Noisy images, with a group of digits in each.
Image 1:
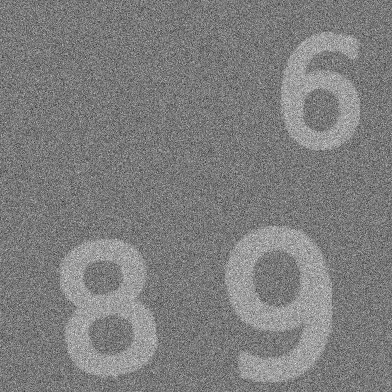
top right: 6; bottom left: 8; bottom right: 9
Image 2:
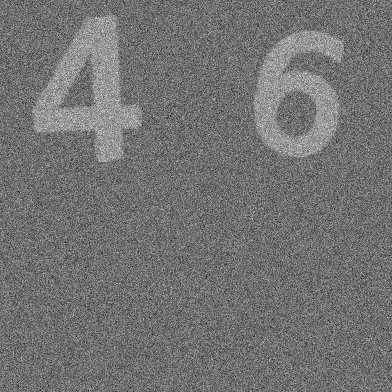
top left: 4; top right: 6
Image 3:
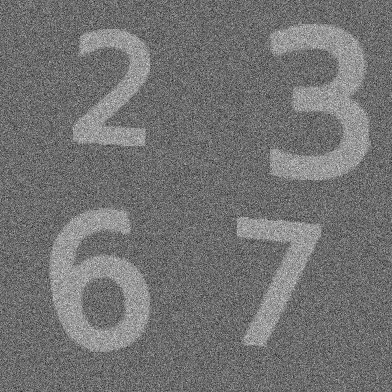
top left: 2; top right: 3; bottom left: 6; bottom right: 7
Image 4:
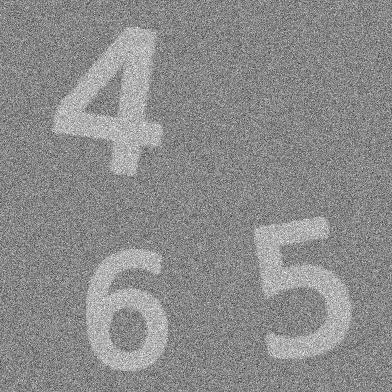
top left: 4; bottom left: 6; bottom right: 5
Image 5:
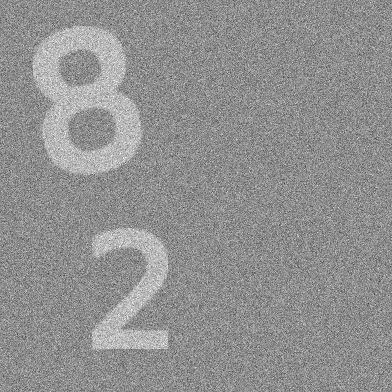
top left: 8; bottom left: 2
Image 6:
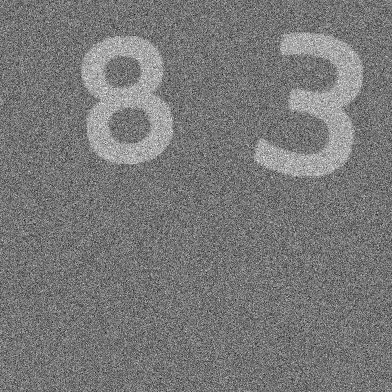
top left: 8; top right: 3
